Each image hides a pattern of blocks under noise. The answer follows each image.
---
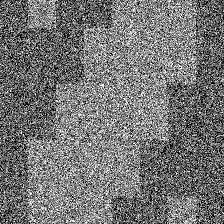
the same after a half turn
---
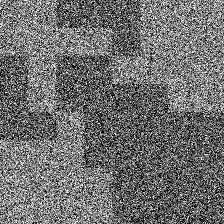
mirrored about the diagonal from the top left
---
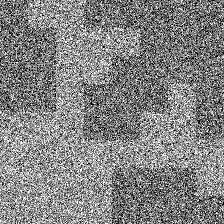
mirrored about the diagonal from the bottom left
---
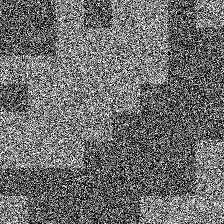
mirrored about the diagonal from the top left
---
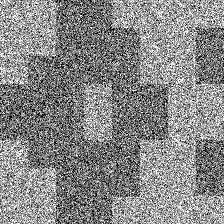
top and bottom mirror each other
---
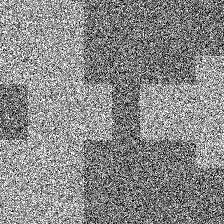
top and bottom mirror each other
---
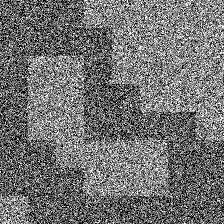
mirrored about the diagonal from the bottom left
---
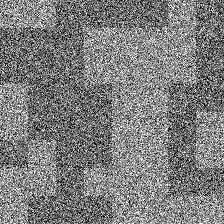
no symmetry
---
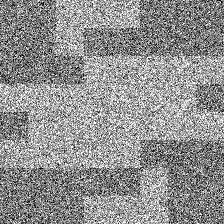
the same after a half turn
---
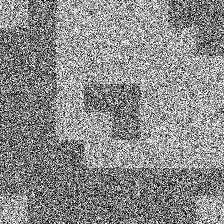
mirrored about the diagonal from the bottom left
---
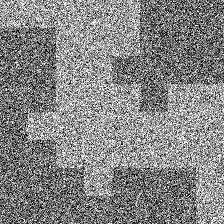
mirrored about the diagonal from the bottom left
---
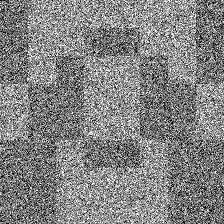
left and right mirror each other
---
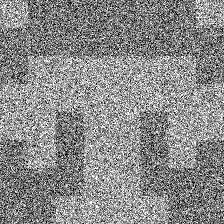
left and right mirror each other
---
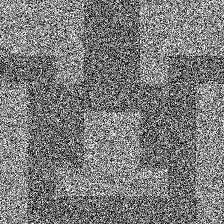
left and right mirror each other
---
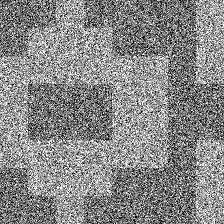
top and bottom mirror each other
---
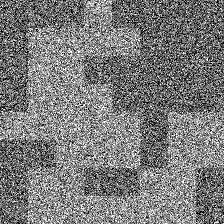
no symmetry
